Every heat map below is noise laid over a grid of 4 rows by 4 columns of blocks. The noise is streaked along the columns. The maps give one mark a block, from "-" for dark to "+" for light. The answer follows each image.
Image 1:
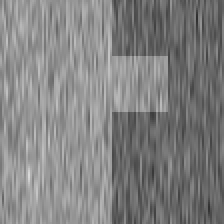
+ + - -
+ + + -
+ + - -
+ + - -
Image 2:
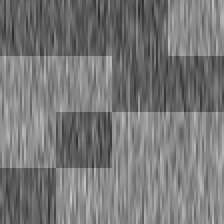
- - - +
+ + - -
+ - + +
- + + +
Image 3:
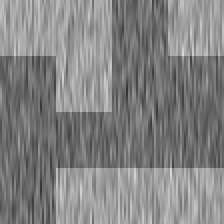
+ + - +
- + - -
- - - -
- + + +
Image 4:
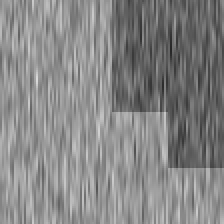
+ + - -
+ + - -
+ + + -
+ + + +
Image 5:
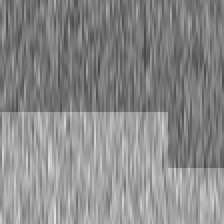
- - - -
- - - -
+ + + -
+ + + +
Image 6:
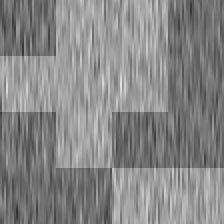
- + + -
+ + + -
- + - -
- - + +
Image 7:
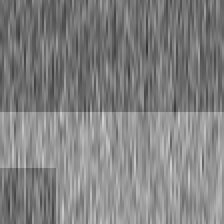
- - - -
- - - -
+ + + +
- + + +
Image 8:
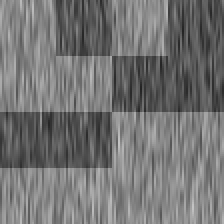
+ - + -
+ + - -
- - + +
+ + + +
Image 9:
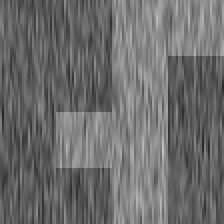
- - + +
- - + -
- + + -
- - + -
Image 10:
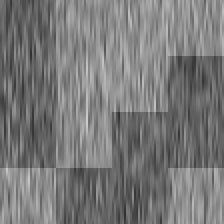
- + + +
- + + -
- + - -
+ - - +
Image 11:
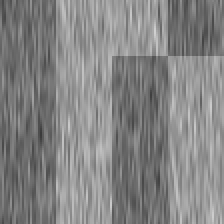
- + + -
- + - +
- + - +
- + - +
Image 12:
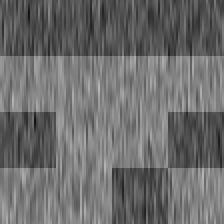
- - - -
+ + + +
- + + -
+ + - +
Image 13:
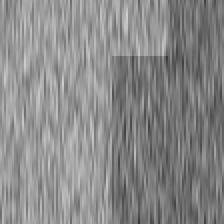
+ + + -
+ + - -
+ + - -
+ + - -
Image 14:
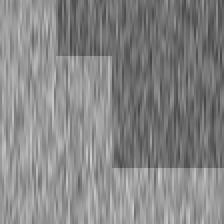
+ - - -
+ + - -
+ + - -
+ + + +
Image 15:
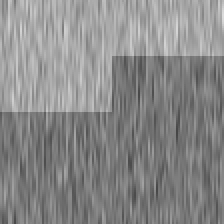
+ + + +
+ + - -
- - - -
- - - -
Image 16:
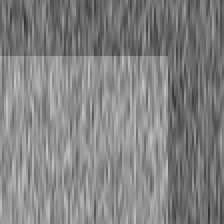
- - - -
+ + + -
+ + + -
+ + + -
